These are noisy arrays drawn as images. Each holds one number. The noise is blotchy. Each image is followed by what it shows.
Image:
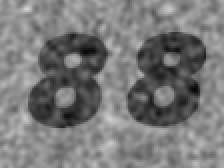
88
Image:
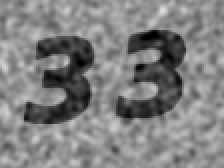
33
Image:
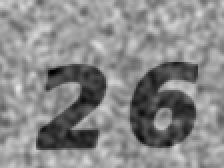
26
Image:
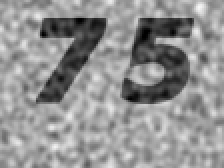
75
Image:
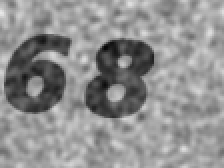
68
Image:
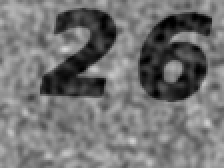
26
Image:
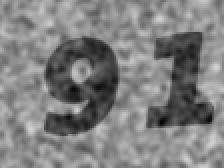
91
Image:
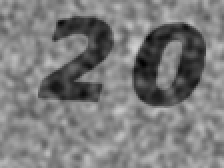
20
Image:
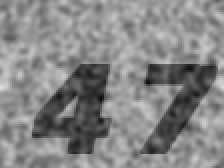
47
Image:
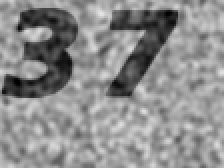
37
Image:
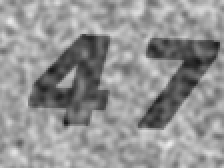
47
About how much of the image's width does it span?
nearly all
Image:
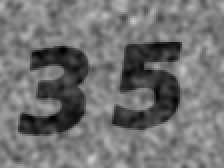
35
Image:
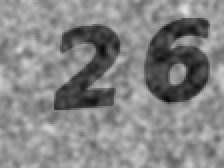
26
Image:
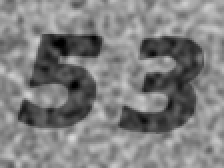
53
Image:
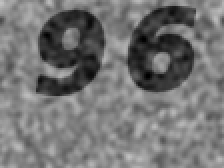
96
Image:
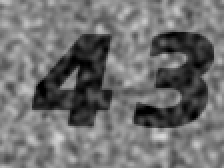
43
